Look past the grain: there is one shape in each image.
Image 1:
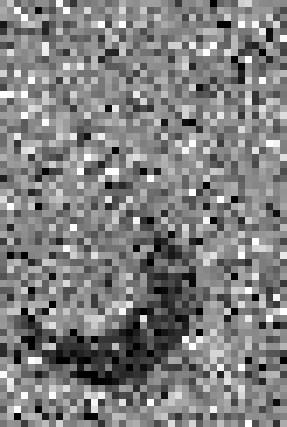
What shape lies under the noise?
crescent
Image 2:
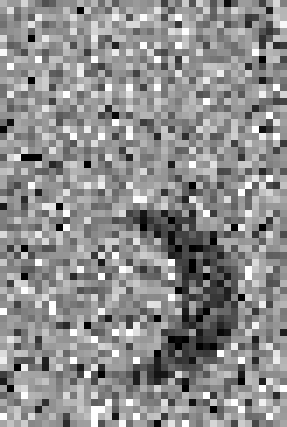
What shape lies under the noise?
crescent
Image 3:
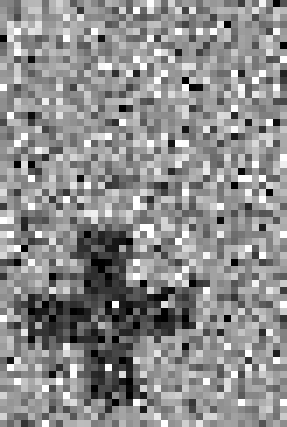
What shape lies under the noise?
cross
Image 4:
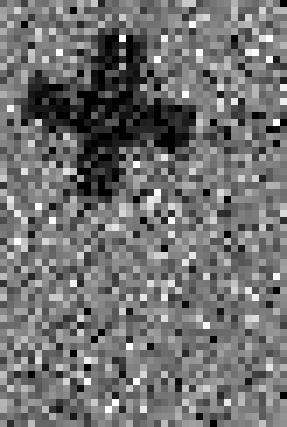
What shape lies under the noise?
cross
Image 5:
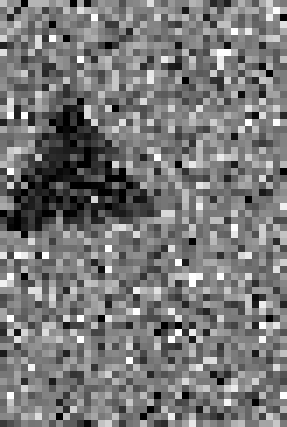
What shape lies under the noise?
triangle
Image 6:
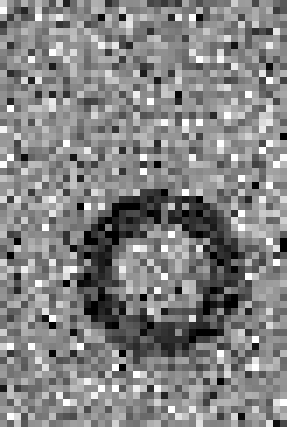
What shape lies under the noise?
ring
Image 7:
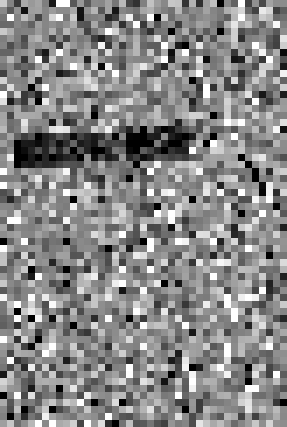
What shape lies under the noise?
bar
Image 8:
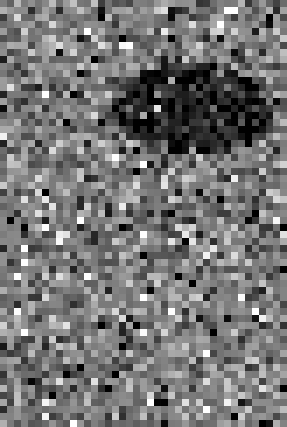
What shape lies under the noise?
ellipse
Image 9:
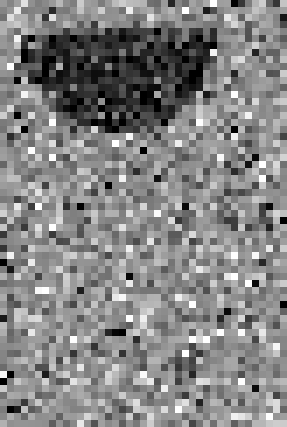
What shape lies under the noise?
half disc
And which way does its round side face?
down
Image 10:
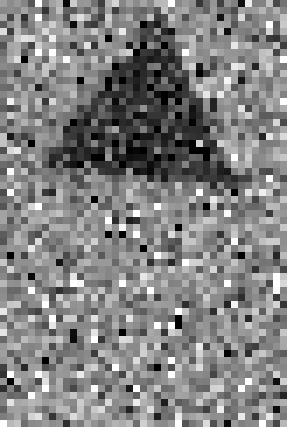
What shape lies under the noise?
triangle
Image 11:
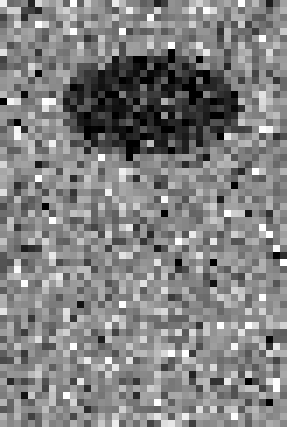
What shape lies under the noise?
ellipse
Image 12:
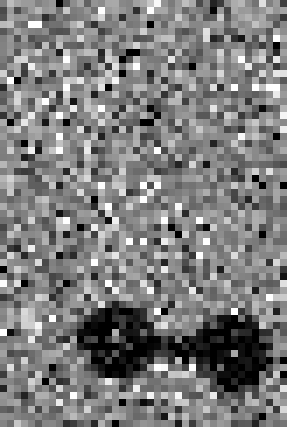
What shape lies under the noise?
dumbbell
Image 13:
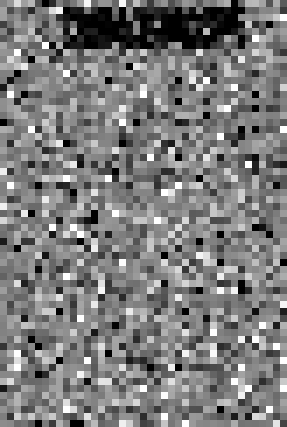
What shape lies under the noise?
bar
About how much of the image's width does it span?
two thirds
